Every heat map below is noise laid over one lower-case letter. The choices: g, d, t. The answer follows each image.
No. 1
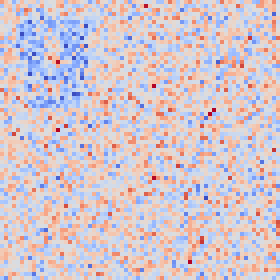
g
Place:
top left
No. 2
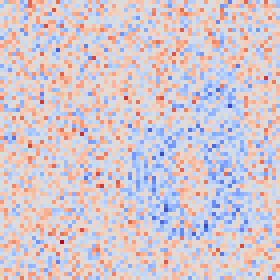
d
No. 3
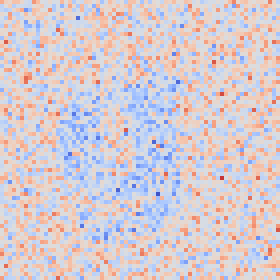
g
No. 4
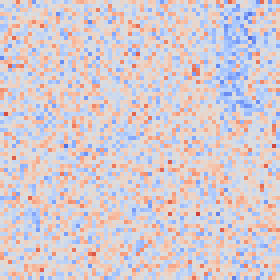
t
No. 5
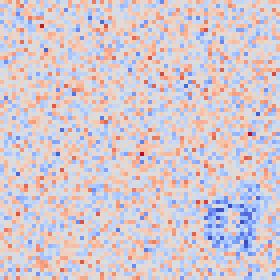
d
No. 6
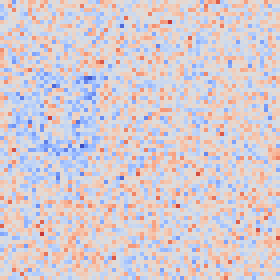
g
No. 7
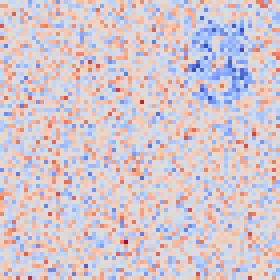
g
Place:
top right
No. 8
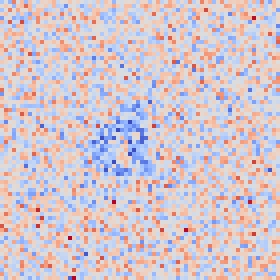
d
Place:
centre
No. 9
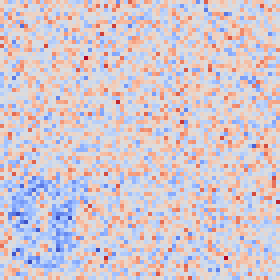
g
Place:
bottom left
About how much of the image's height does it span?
a third
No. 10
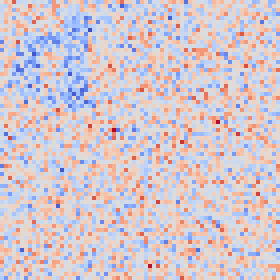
d
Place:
top left
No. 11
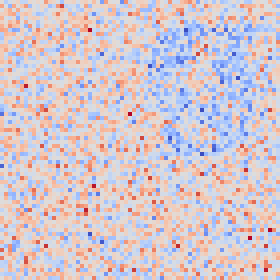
g
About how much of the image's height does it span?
half
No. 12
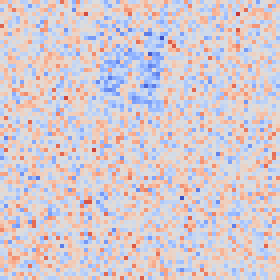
d
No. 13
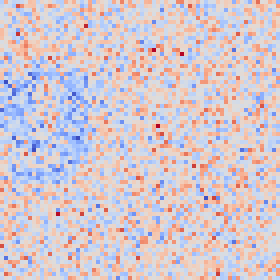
g
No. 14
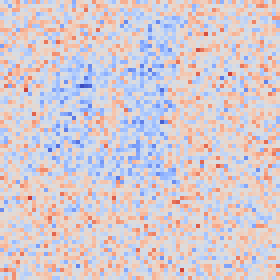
d
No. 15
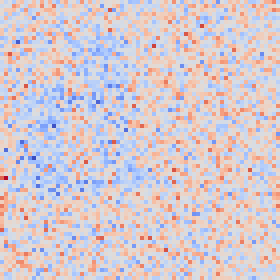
d
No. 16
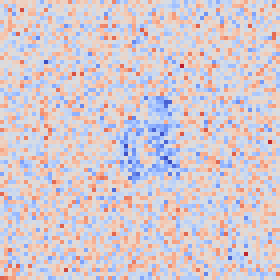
d
